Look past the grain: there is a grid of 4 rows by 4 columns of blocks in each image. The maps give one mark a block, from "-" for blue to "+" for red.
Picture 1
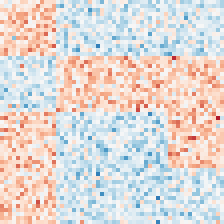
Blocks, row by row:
+---
-+++
+--+
+---
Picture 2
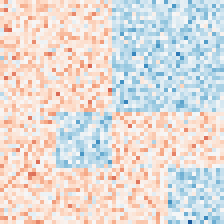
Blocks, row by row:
++--
++--
+-++
+++-
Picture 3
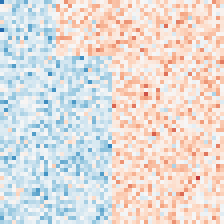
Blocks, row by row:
-+++
--++
--++
--++
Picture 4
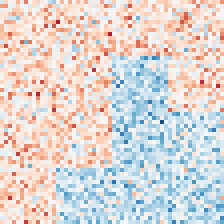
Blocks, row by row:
++++
++-+
++--
+---
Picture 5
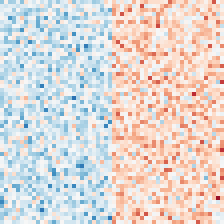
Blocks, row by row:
--++
--++
--++
--++
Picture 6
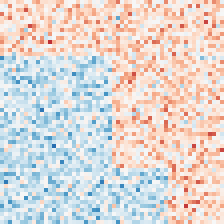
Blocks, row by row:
++++
--++
--++
---+
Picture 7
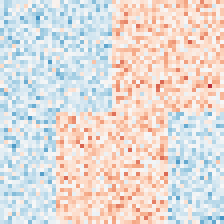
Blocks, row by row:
--++
--++
-++-
-++-
